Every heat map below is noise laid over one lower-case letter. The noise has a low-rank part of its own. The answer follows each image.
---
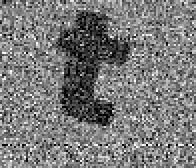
dark t
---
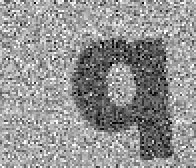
dark q
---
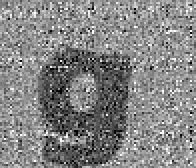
dark g
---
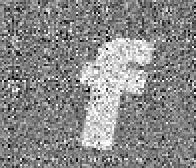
light f
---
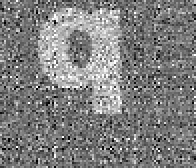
light q
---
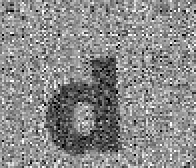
dark d
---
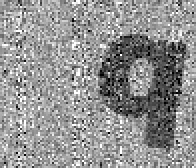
dark q
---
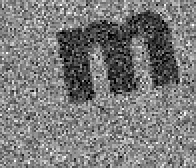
dark m
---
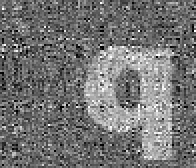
light q
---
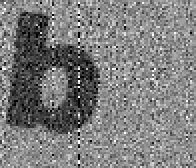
dark b
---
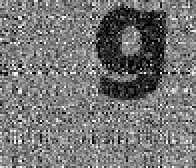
dark g
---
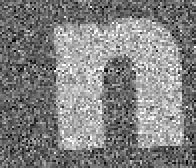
light n
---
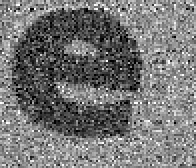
dark e
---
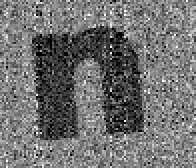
dark n
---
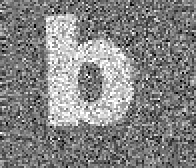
light b
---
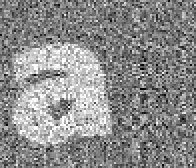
light a
